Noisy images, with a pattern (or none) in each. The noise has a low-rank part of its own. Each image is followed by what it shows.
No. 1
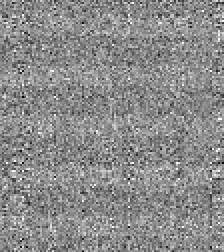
horizontal stripes
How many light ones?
5
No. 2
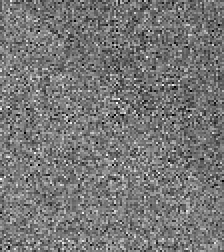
a sharp edge
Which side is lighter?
bottom left
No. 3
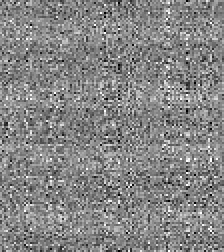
horizontal stripes
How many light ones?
4
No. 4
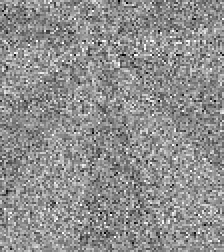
spokes from one point
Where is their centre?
top middle
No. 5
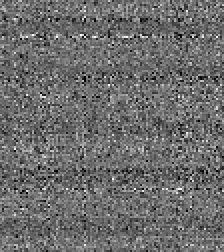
horizontal stripes
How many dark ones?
5
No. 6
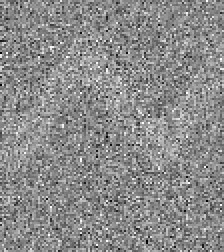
a wavy band
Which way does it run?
left to right
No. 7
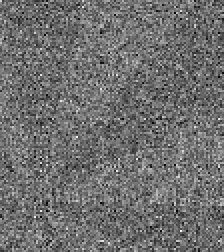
spokes from one point
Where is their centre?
bottom left
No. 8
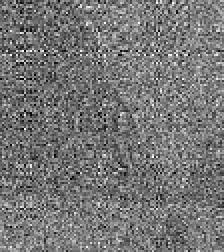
spokes from one point
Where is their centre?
bottom right
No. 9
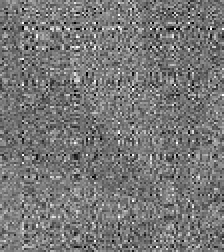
spokes from one point
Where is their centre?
bottom right
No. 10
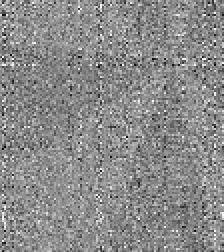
spokes from one point
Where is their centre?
top right
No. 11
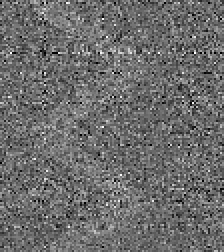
a wavy band
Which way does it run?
top to bottom
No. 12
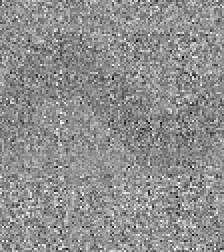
a wavy band
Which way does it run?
left to right
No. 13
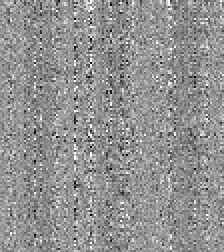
vertical stripes
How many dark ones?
3
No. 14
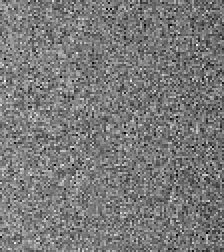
a smooth slope
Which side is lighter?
left
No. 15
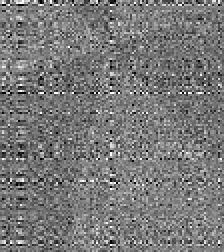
spokes from one point
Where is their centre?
top middle
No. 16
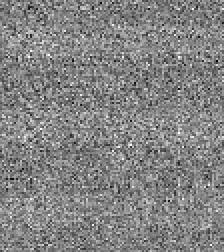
horizontal stripes
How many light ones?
3
